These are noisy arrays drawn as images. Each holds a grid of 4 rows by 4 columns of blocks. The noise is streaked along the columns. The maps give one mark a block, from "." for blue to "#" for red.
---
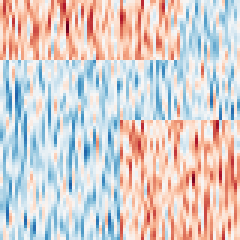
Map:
# # # .
. . . .
. . # #
. . # #
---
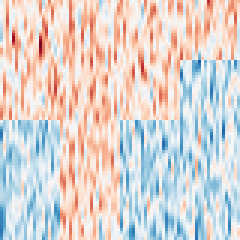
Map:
# # # #
# # # .
. # . .
. # . .
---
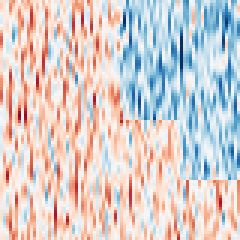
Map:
# # . .
# # . .
# # # .
# # # #
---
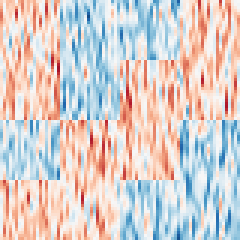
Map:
# . . #
# . # #
. # # .
# # . .
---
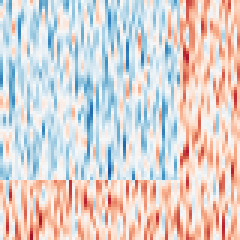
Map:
. . . #
. . . #
. . . #
# # # #
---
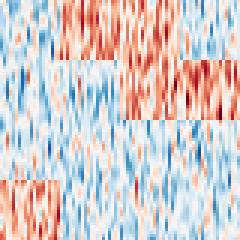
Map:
. # # .
. . # #
. . . .
# . . .
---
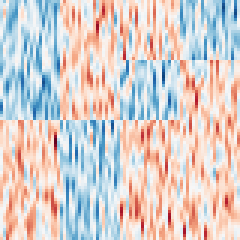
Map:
. # # .
. # . #
# . # #
# . # #
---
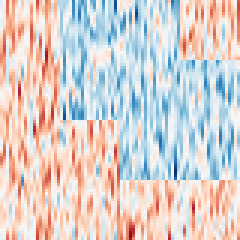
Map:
# . . #
# . . .
# # . .
# # # #
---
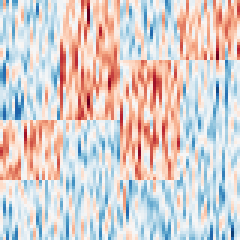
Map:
. # . #
. # # .
# . # .
. . . .
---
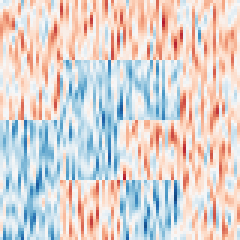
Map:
# # # #
# . . #
. . # #
. # . #
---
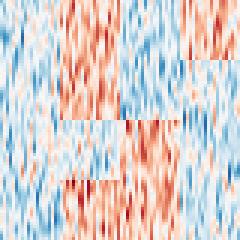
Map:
. # . #
. # . .
. . # .
. # # .
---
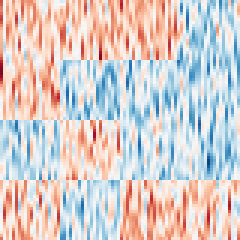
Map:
# # # .
# . . .
. # . .
# . # #
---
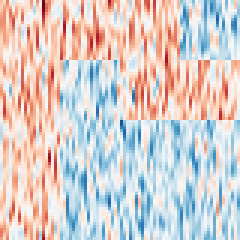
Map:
# # # .
# . # #
# . . .
# . . .
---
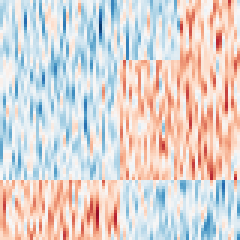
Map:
. . . #
. . # #
. . # #
# # . .
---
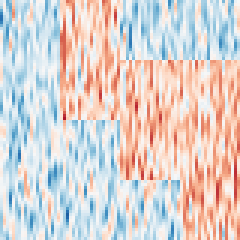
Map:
. # . .
. # # #
. . # #
. . . #
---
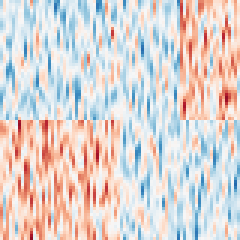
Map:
. . . #
. . . #
# # . .
# # . .
